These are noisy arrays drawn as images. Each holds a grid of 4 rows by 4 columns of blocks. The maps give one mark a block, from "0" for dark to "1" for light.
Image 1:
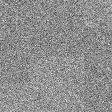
0 0 0 1
0 0 0 0
0 1 1 0
1 1 1 0
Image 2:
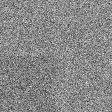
1 1 1 1
1 1 1 1
0 0 1 1
0 0 1 1
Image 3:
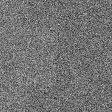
1 0 0 0
1 1 0 0
1 1 0 0
1 0 0 0
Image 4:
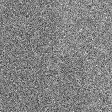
0 0 1 1
0 0 1 1
0 0 0 1
0 0 0 1
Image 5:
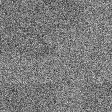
0 0 0 1
0 0 1 1
1 1 1 1
0 0 1 0
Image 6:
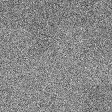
0 0 0 0
1 0 1 0
1 1 1 1
1 1 1 0
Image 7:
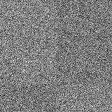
1 1 0 0
1 1 0 0
1 1 0 0
0 0 1 1
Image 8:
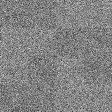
0 0 1 1
1 1 0 0
1 0 1 0
0 0 1 1
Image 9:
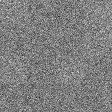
1 0 0 1
0 0 0 1
1 0 1 0
0 0 0 0
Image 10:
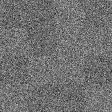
0 0 1 0
1 0 1 1
0 1 1 0
1 0 0 1
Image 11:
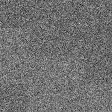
0 0 0 0
1 0 0 0
1 1 1 0
0 1 1 1
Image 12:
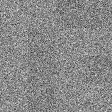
1 1 0 0
1 0 1 1
1 0 1 0
1 0 1 1
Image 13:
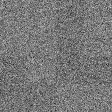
1 1 0 1
1 1 0 1
0 1 0 0
0 0 1 1
